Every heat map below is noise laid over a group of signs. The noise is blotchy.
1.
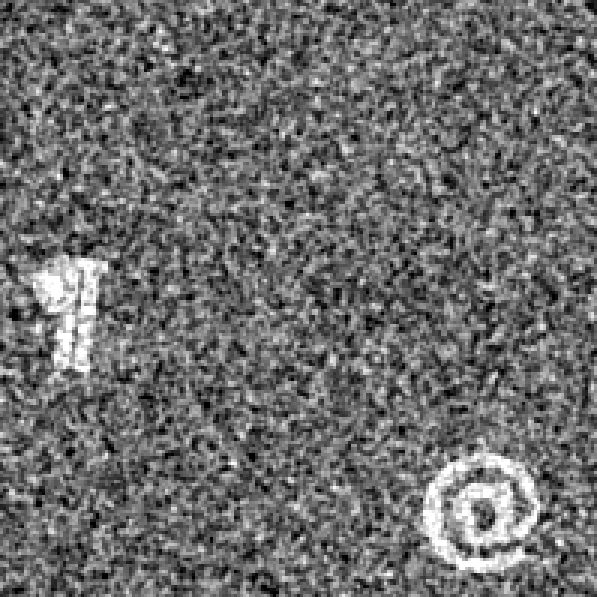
middle left: pilcrow; bottom right: at sign
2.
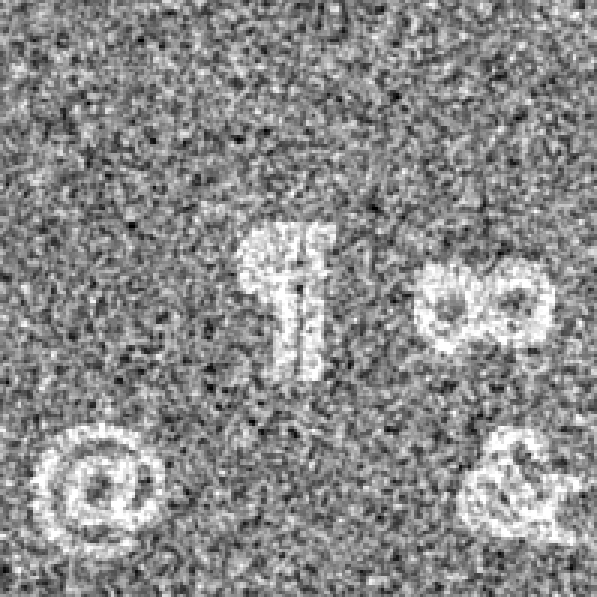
centre: pilcrow; middle right: infinity sign; bottom left: at sign; bottom right: ampersand
